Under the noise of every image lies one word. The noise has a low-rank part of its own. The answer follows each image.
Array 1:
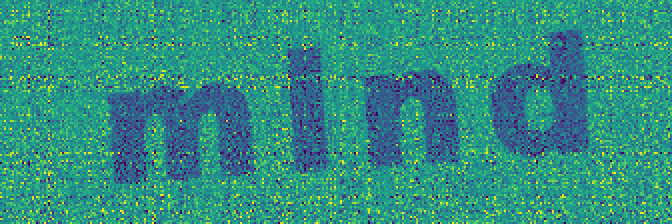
mind
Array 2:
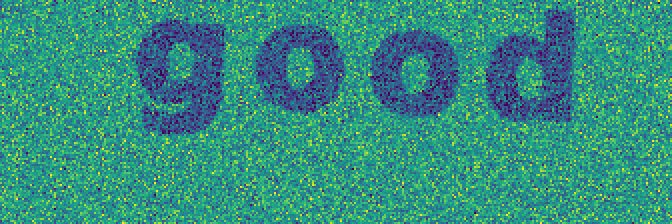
good
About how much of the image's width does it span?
two thirds
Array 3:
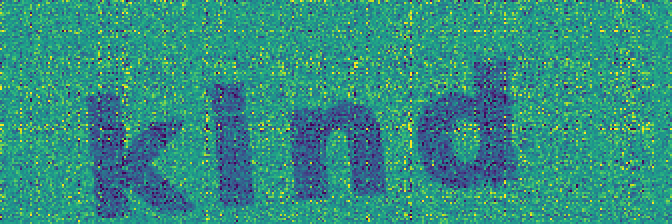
kind
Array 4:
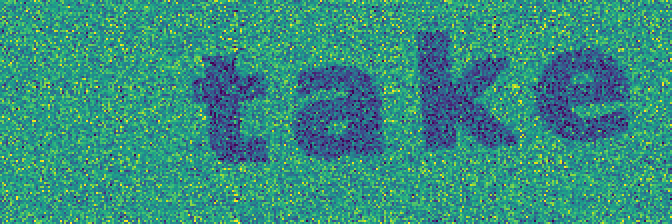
take
